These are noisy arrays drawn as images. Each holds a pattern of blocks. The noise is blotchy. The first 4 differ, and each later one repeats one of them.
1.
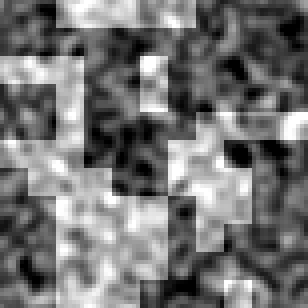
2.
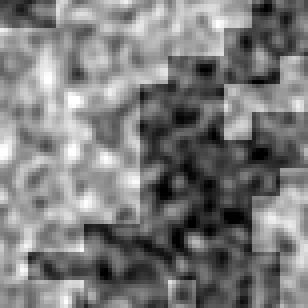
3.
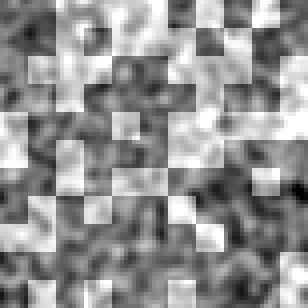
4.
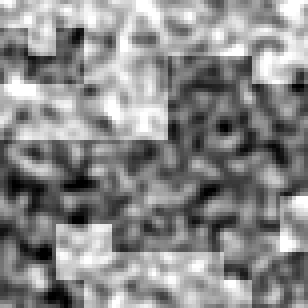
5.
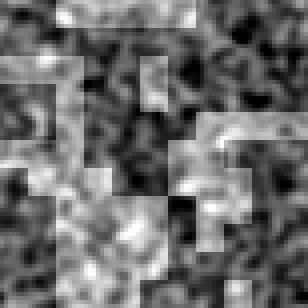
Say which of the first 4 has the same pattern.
1
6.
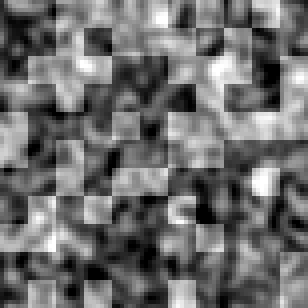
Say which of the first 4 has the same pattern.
3
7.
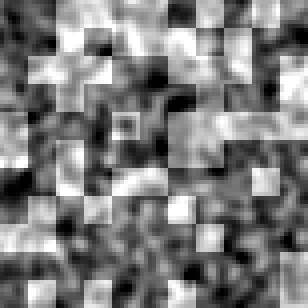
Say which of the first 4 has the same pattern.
3
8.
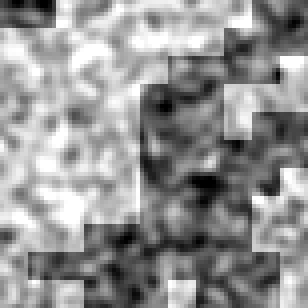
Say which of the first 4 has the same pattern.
2
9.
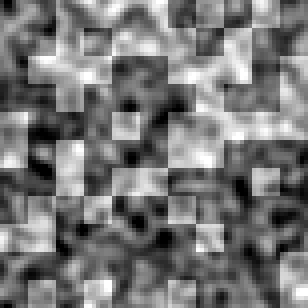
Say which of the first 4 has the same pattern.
3
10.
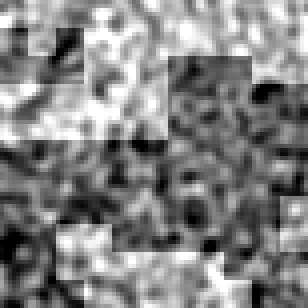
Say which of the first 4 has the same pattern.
4
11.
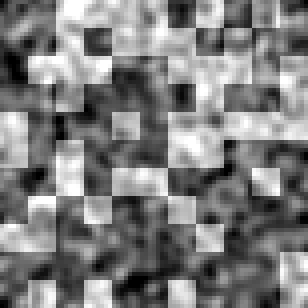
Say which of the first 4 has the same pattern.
3
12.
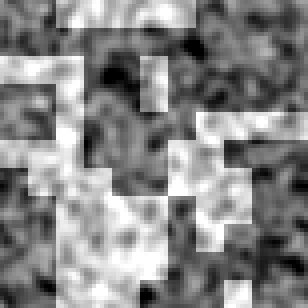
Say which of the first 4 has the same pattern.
1
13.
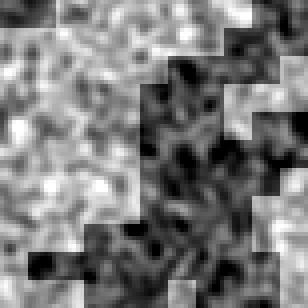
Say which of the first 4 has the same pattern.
2
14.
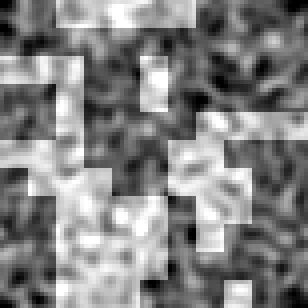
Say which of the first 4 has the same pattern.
1
